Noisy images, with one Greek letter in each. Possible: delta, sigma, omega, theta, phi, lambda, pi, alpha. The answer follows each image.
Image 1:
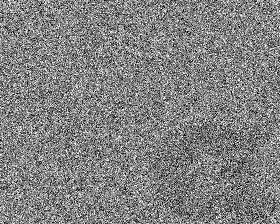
alpha
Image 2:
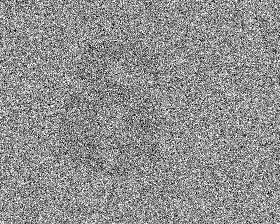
delta
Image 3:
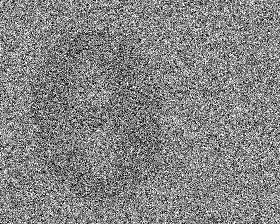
theta
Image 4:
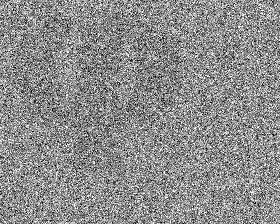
phi
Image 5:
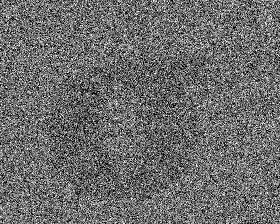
sigma
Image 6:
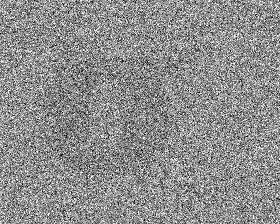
sigma
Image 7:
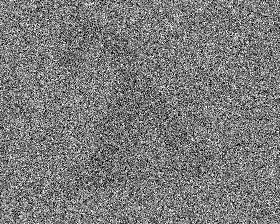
lambda
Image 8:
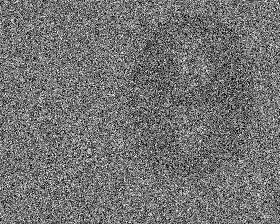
theta
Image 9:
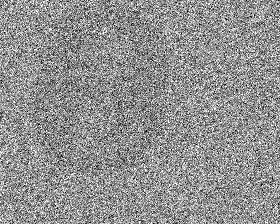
theta
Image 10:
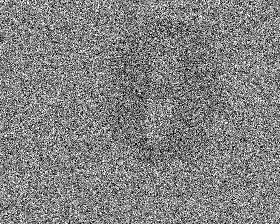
theta
